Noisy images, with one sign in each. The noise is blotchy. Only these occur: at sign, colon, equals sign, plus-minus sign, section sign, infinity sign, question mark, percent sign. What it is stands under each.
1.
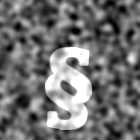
section sign
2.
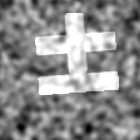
plus-minus sign
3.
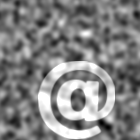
at sign
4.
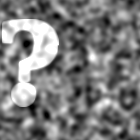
question mark
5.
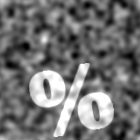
percent sign
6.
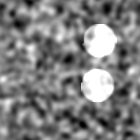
colon
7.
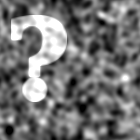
question mark
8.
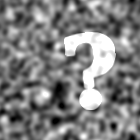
question mark
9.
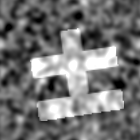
plus-minus sign
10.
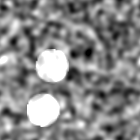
colon
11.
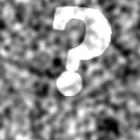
question mark
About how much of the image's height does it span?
two thirds
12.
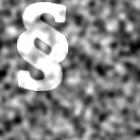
section sign
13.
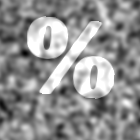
percent sign
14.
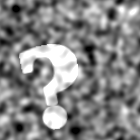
question mark
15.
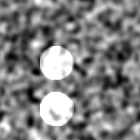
colon
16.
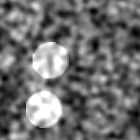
colon
